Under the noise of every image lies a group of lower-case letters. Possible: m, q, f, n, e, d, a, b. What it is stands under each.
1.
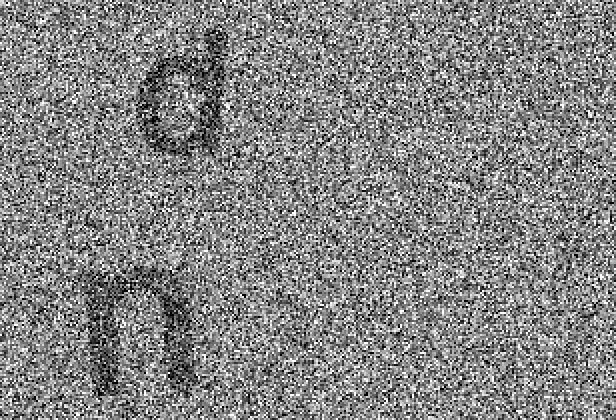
top left: dark d; bottom left: dark n
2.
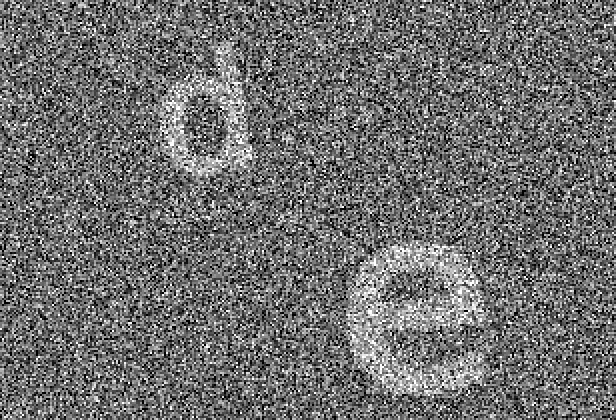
top left: light d; bottom right: light e
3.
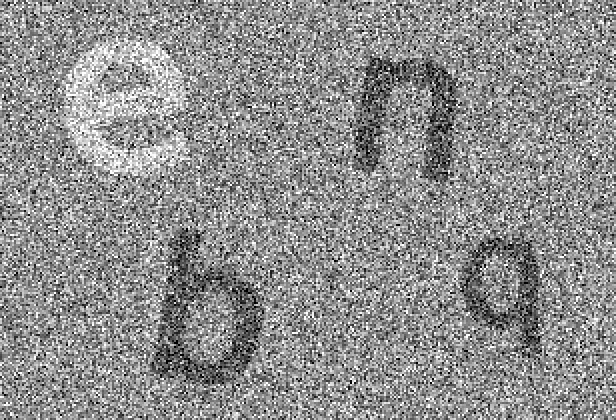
top left: light e; top right: dark n; bottom left: dark b; bottom right: dark q
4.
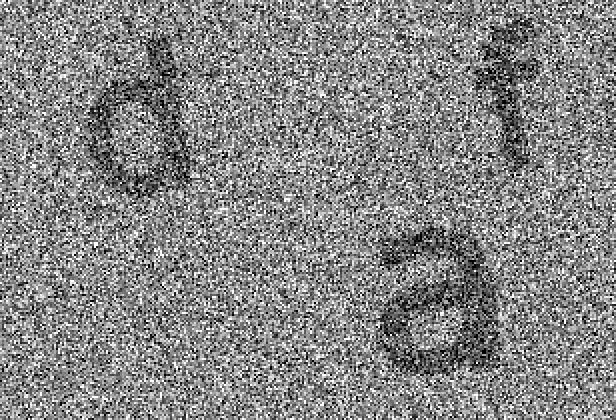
top left: dark d; top right: dark f; bottom right: dark a
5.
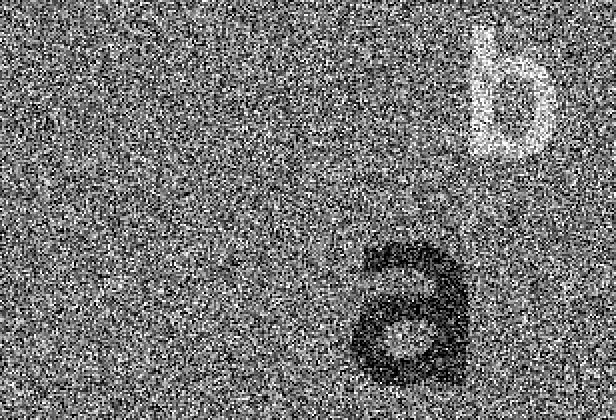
top right: light b; bottom right: dark a
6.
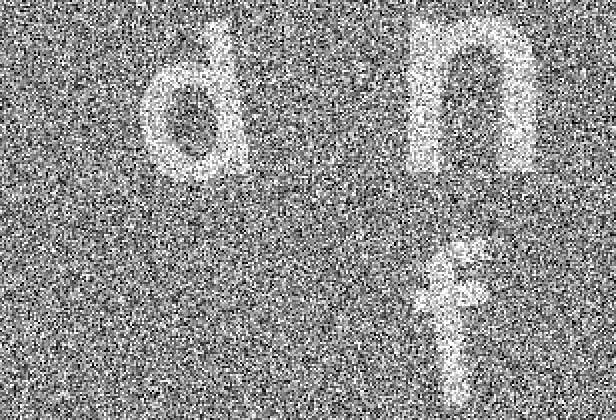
top left: light d; top right: light n; bottom right: light f
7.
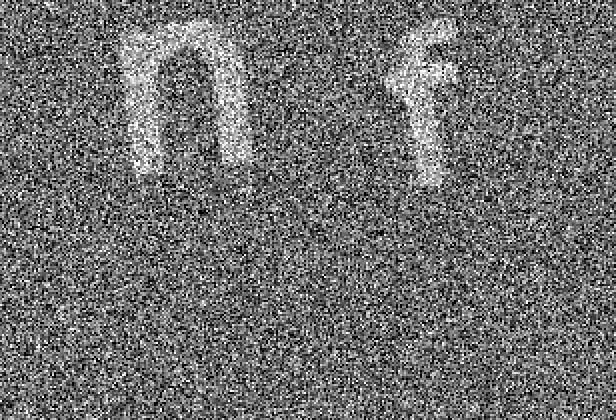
top left: light n; top right: light f
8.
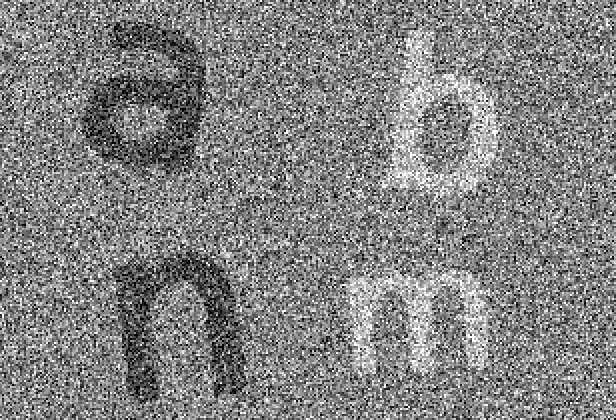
top left: dark a; top right: light b; bottom left: dark n; bottom right: light m
